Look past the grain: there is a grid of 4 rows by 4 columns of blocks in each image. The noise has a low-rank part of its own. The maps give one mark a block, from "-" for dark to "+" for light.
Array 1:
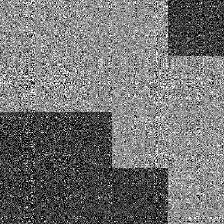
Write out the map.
+ + + -
+ + + +
- - + +
- - - +
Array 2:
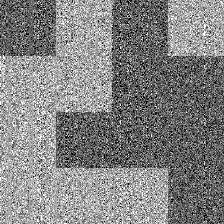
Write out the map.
- + - +
+ + - -
+ - - -
+ + + -
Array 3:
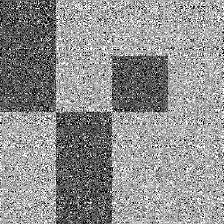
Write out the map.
- + + +
- + - +
+ - + +
+ - + +
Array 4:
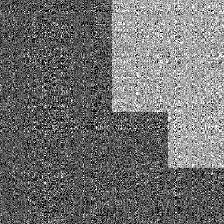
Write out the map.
- - + +
- - + +
- - - +
- - - -
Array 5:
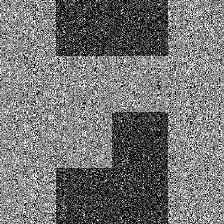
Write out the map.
+ - - +
+ + + +
+ + - +
+ - - +
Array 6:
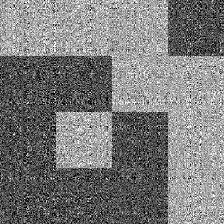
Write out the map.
+ + + -
- - + +
- + - +
- - - +
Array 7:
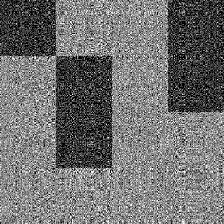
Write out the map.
- + + -
+ - + -
+ - + +
+ + + +
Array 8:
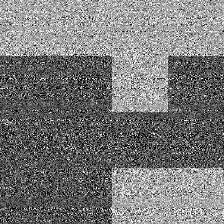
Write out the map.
+ + + +
- - + -
- - - -
- - + +
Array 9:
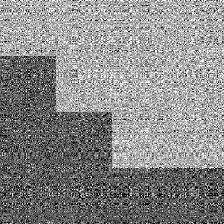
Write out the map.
+ + + +
- + + +
- - + +
- - - -
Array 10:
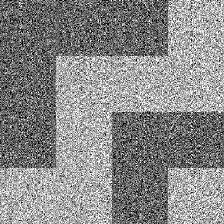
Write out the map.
- - - +
- + + +
- + - -
+ + - +
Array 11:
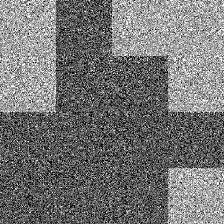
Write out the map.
+ - + +
+ - - +
- - - -
- - - +
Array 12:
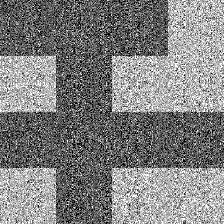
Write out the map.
- - - +
+ - + +
- - - -
+ - + +
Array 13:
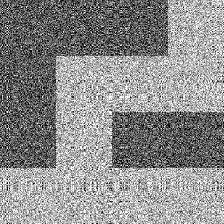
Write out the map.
- - - +
- + + +
- + - -
+ + + +
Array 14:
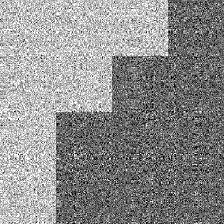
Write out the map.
+ + + -
+ + - -
+ - - -
+ - - -
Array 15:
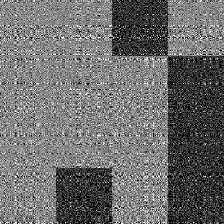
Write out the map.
+ + - +
+ + + -
+ + + -
+ - + -
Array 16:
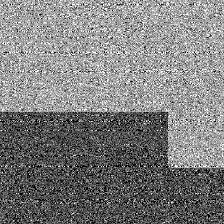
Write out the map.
+ + + +
+ + + +
- - - +
- - - -
